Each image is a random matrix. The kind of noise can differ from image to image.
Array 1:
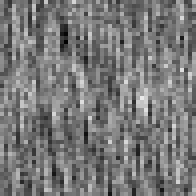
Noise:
streaked along the columns
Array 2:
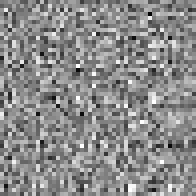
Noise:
low rank plus noise
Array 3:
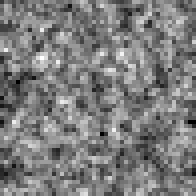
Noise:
blotchy
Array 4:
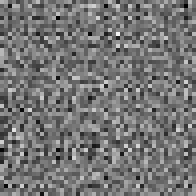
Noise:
low rank plus noise
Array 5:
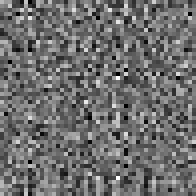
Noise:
low rank plus noise
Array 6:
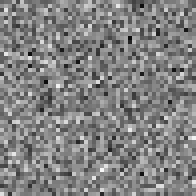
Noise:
independent entries
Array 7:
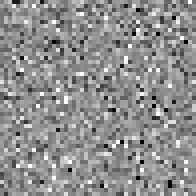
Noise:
heavy tails
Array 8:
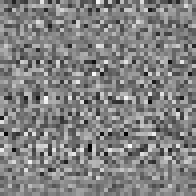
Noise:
rows of uneven size
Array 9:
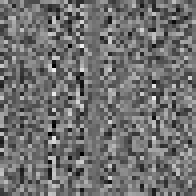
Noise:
columns of uneven size
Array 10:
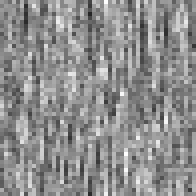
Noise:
streaked along the columns
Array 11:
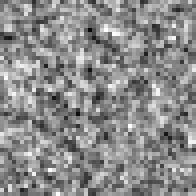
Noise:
blotchy
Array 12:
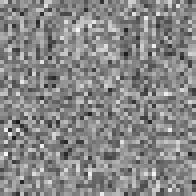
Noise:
low rank plus noise
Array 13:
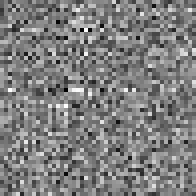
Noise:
low rank plus noise
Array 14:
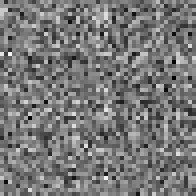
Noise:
low rank plus noise
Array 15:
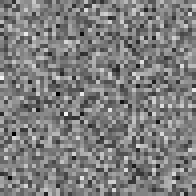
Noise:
independent entries
